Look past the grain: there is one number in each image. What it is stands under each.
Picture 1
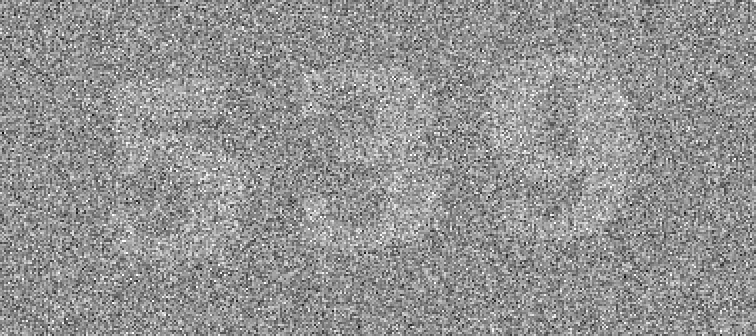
539
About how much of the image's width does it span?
two thirds
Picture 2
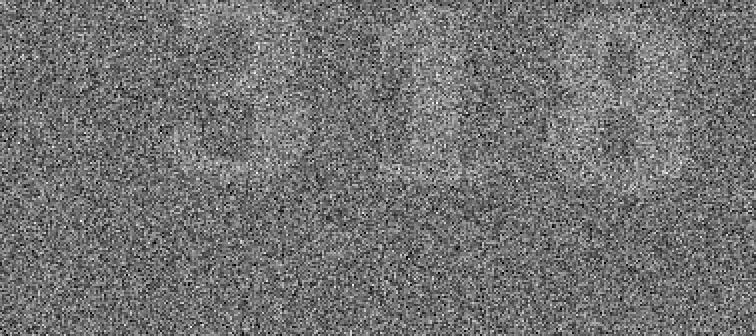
318
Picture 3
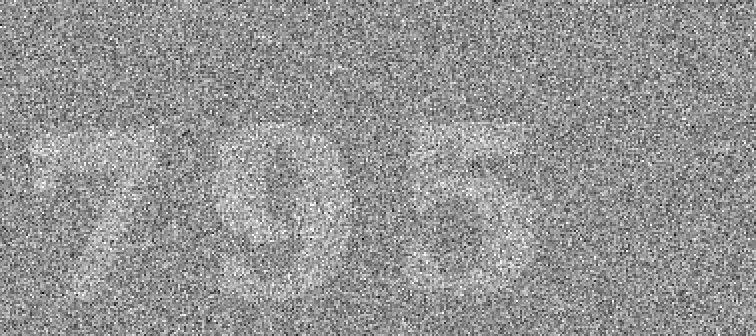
795
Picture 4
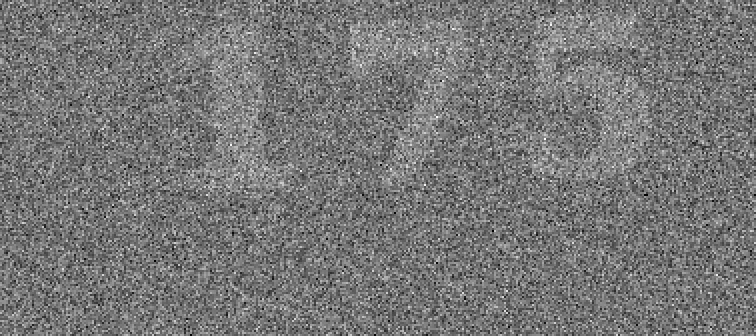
175
